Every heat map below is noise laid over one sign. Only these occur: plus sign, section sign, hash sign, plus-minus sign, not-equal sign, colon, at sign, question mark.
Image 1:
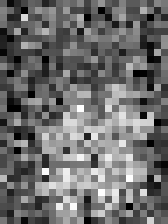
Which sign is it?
hash sign
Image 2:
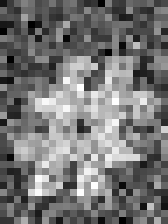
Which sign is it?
hash sign
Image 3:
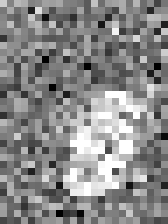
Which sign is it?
section sign
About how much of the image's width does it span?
half
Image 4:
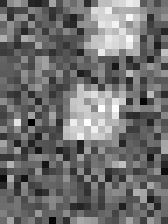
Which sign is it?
colon
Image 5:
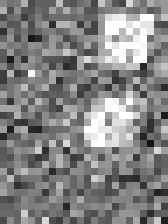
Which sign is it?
colon
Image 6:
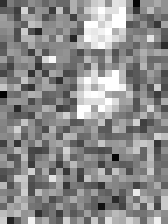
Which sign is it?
colon
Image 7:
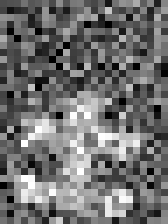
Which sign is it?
plus-minus sign
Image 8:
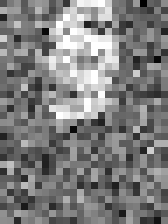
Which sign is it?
section sign
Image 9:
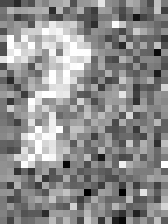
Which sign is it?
question mark
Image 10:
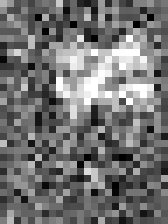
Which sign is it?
not-equal sign
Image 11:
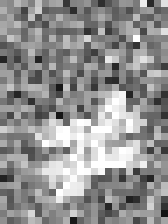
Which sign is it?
not-equal sign
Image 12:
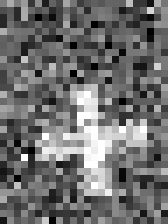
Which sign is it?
plus sign
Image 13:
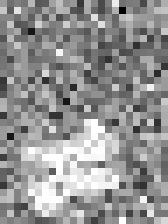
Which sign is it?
not-equal sign
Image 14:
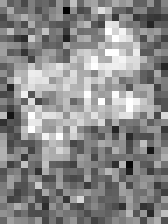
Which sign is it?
not-equal sign
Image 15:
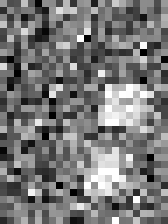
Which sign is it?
colon
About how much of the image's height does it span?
half
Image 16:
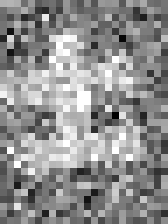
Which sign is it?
plus-minus sign
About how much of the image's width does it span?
nearly all
